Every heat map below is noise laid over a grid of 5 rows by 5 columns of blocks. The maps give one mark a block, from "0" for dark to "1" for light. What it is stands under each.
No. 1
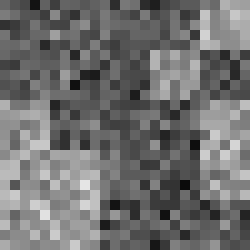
00001
00010
10001
11001
11000
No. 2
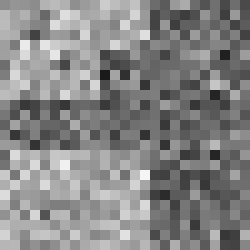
11100
11000
00000
11100
11100
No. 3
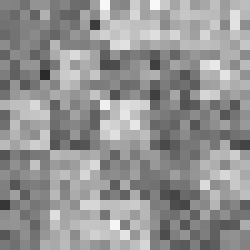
00111
01001
10100
01001
01100
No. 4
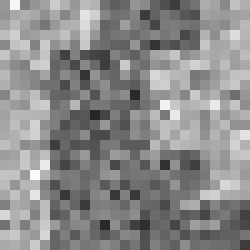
11001
10011
10011
10001
10000
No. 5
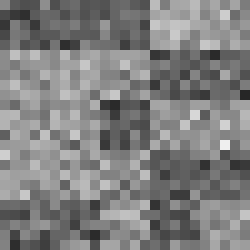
00011
11100
11011
11100
00101
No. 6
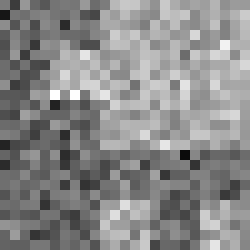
00111
01111
00111
00000
00101
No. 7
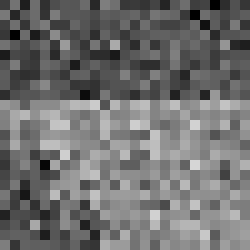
00000
00000
11111
01111
00111
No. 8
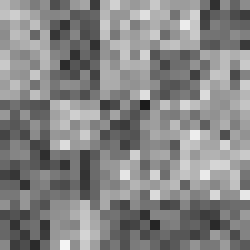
10110
10101
01011
00111
01000
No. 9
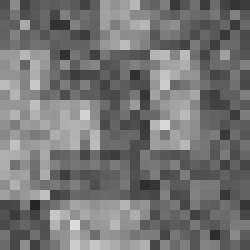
00100
10010
11010
10000
01100
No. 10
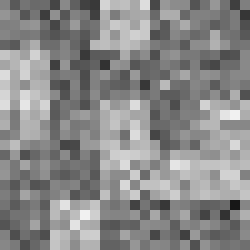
00100
10000
10101
00111
01000
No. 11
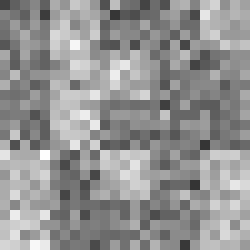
01001
01100
01000
10101
10001
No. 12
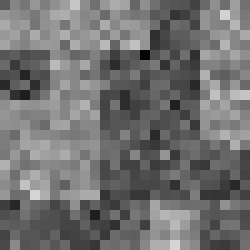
11101
01001
11001
11000
00010
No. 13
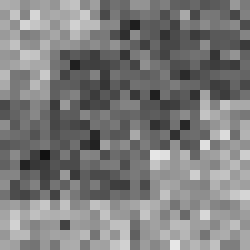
11000
10000
00001
00011
11111
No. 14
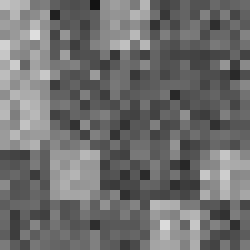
10100
10000
10000
01001
00010
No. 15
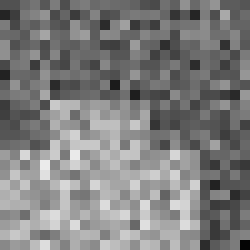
00000
00000
01100
11110
11110
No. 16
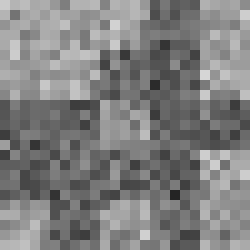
11101
11001
00100
00001
10101
